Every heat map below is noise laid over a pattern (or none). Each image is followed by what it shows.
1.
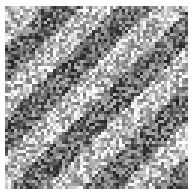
diagonal stripes
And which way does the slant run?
bottom left to top right
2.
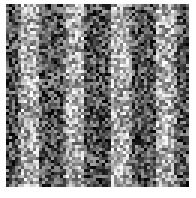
vertical stripes
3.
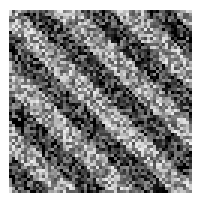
diagonal stripes
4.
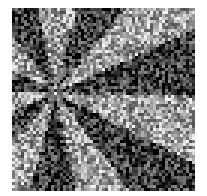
spokes from one point
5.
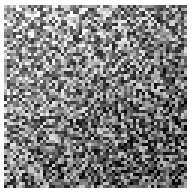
a smooth slope
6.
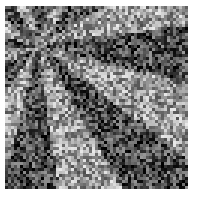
spokes from one point
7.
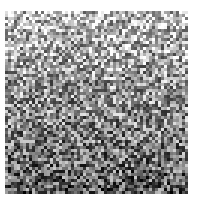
a smooth slope
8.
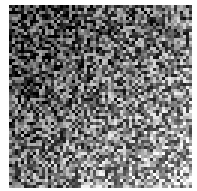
a smooth slope
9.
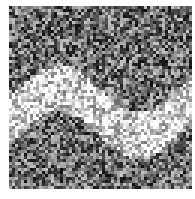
a wavy band
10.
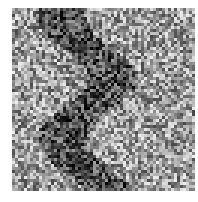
a wavy band
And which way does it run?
top to bottom
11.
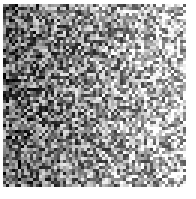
a smooth slope
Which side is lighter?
right
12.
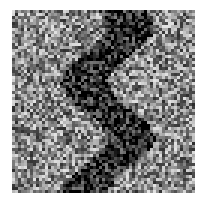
a wavy band
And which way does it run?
top to bottom
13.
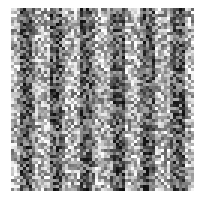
vertical stripes
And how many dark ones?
6
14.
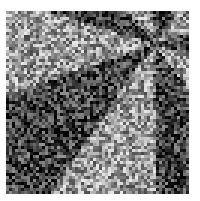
spokes from one point
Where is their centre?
top right
